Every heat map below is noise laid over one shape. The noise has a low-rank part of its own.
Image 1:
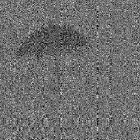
umbrella
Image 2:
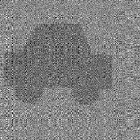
car
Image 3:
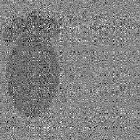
footprint
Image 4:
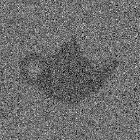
teapot
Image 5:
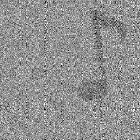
musical note
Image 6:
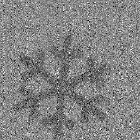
snowflake
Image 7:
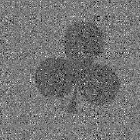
club
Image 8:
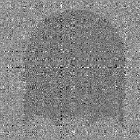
ghost
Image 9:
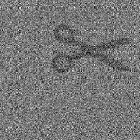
pair of scissors
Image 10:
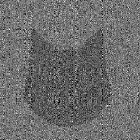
cat's head
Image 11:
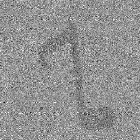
musical note
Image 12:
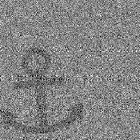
anchor
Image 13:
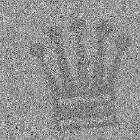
chess queen
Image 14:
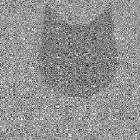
cat's head
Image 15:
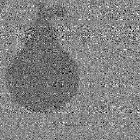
pear
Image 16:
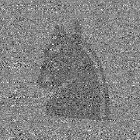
chess knight
